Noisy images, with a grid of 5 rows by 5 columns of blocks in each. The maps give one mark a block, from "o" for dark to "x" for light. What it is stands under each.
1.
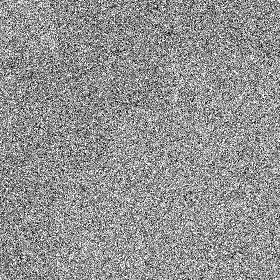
xoooo
oooxx
ooxxx
oxxxx
oxxxx
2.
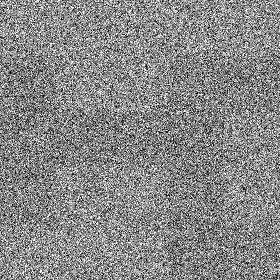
xxxxx
oxxoo
oooox
oxxox
xxxoo
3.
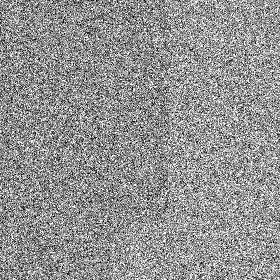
oooxx
oooxx
oooxx
oooxx
ooxxx
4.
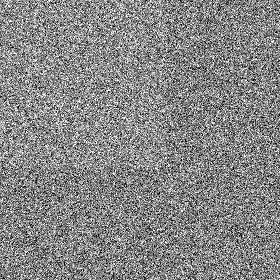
xxxoo
xxxoo
xxxoo
ooooo
ooooo
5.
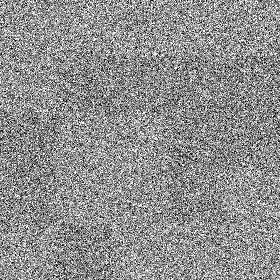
xxxxx
xoooo
oxxoo
oxxox
xoxxx
